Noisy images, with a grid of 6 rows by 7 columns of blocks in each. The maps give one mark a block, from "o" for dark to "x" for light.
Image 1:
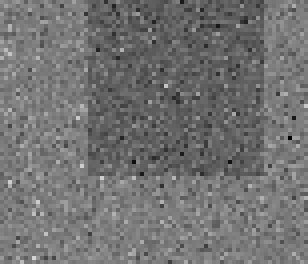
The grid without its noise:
x x o o o o x
x x o o o o x
x x o o o o x
x x o o o o x
x x x x x x x
x x x x x x x
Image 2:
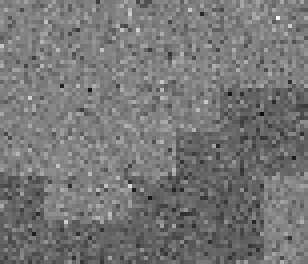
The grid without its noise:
x x x x x x x
x x x x x x x
x x x x x o o
x x x x o o o
o x x o o o x
o o o o o o x
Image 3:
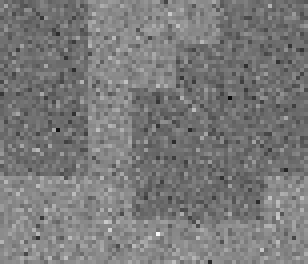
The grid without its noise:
o o x x x o o
o o x x o o o
o o x o o o o
o o x o o o o
x x x o o o x
x x x x x x x
